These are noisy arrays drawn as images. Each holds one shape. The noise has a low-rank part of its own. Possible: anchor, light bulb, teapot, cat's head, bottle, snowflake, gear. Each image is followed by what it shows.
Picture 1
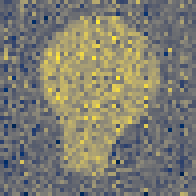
light light bulb
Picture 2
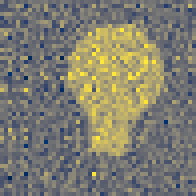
light light bulb
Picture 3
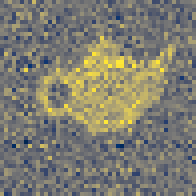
light teapot
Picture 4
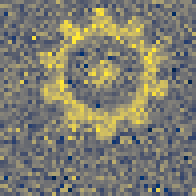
light gear
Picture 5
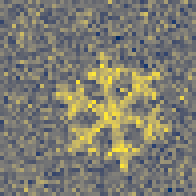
light snowflake
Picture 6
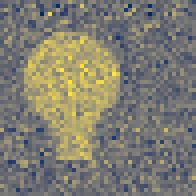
light light bulb
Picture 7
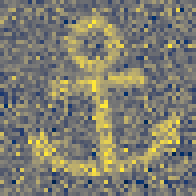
light anchor
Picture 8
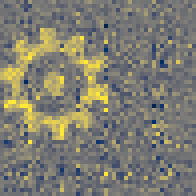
light gear
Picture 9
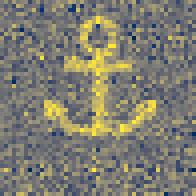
light anchor
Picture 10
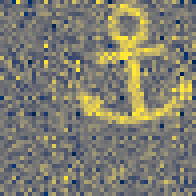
light anchor
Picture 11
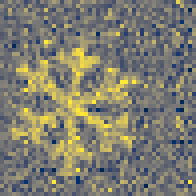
light snowflake
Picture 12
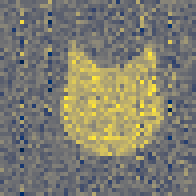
light cat's head
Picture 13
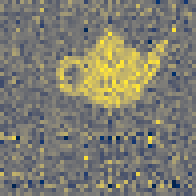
light teapot
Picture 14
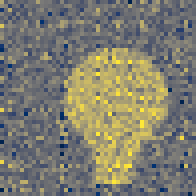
light light bulb
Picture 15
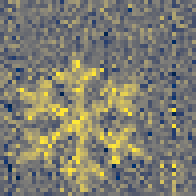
light snowflake
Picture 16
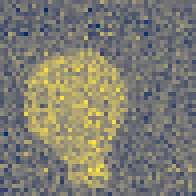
light light bulb
